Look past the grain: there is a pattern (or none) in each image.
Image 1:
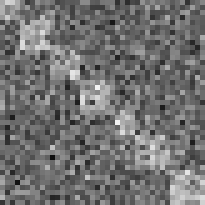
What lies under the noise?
blocks along the diagonal
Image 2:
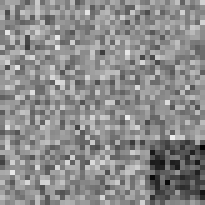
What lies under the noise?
one block
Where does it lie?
bottom right
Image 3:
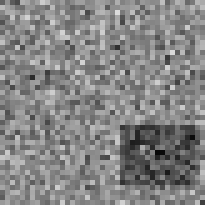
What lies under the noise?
one block
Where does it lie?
bottom right
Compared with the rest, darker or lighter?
darker
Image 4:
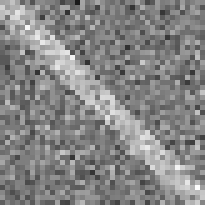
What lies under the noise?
a diagonal band
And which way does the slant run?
top left to bottom right
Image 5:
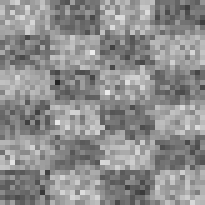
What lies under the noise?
a checkerboard
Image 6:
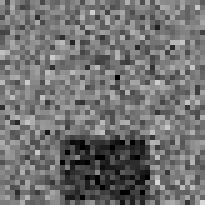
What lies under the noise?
one block
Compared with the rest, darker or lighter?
darker
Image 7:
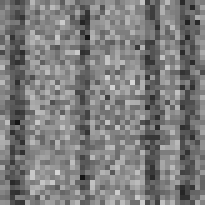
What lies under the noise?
bands of columns
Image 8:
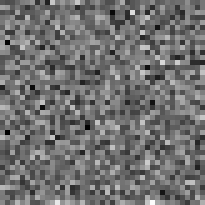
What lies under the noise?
only noise
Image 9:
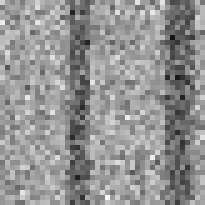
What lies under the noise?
bands of columns
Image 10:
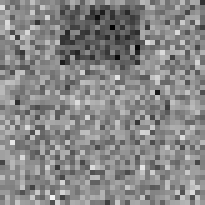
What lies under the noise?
one block
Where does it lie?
top middle
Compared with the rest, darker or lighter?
darker
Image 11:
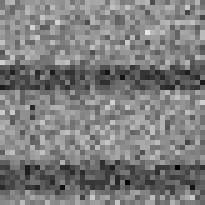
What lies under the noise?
bands of rows
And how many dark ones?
2
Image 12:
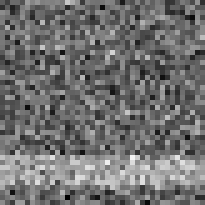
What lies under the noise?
one band of rows
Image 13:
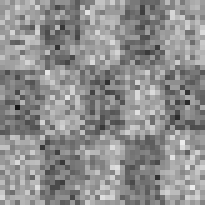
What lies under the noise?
a checkerboard
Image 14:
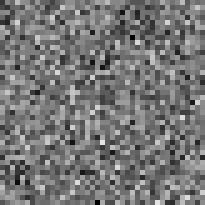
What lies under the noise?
only noise
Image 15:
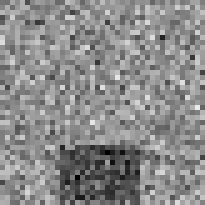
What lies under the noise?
one block
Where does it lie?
bottom middle
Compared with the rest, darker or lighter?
darker
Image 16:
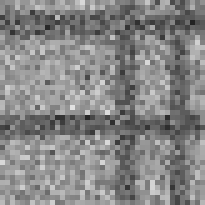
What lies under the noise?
bands of rows crossing bands of columns
